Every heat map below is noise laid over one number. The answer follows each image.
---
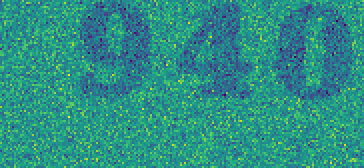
940
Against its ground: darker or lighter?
darker
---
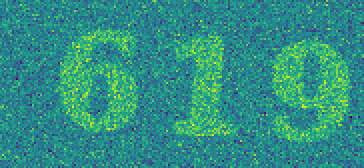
619
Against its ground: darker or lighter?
lighter
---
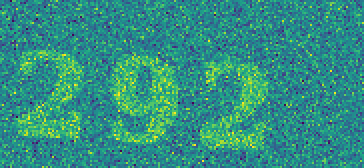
292
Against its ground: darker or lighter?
lighter
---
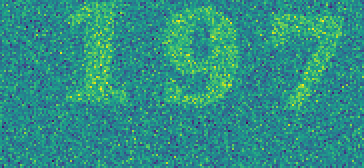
197
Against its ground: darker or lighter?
lighter
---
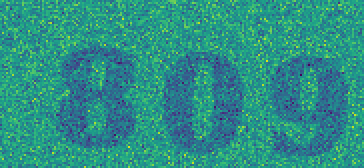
809
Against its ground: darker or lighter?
darker
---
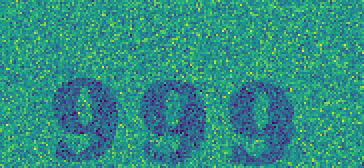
999
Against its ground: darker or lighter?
darker
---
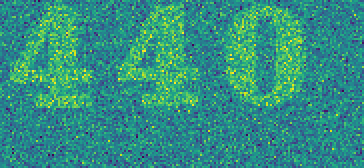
440
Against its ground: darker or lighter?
lighter
